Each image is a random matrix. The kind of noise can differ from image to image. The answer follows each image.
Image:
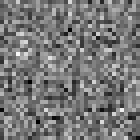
low rank plus noise
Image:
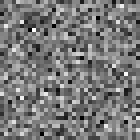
independent entries
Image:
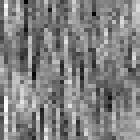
streaked along the columns
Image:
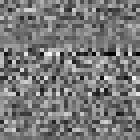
rows of uneven size
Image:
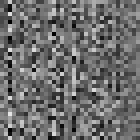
columns of uneven size
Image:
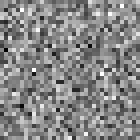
independent entries
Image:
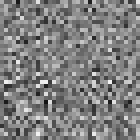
low rank plus noise
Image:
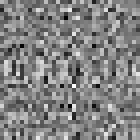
low rank plus noise
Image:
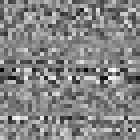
rows of uneven size
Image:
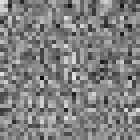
low rank plus noise
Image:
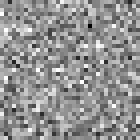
independent entries
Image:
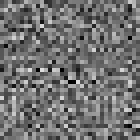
low rank plus noise
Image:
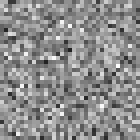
independent entries
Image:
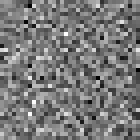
low rank plus noise
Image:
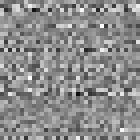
rows of uneven size
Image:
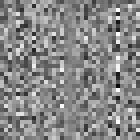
columns of uneven size
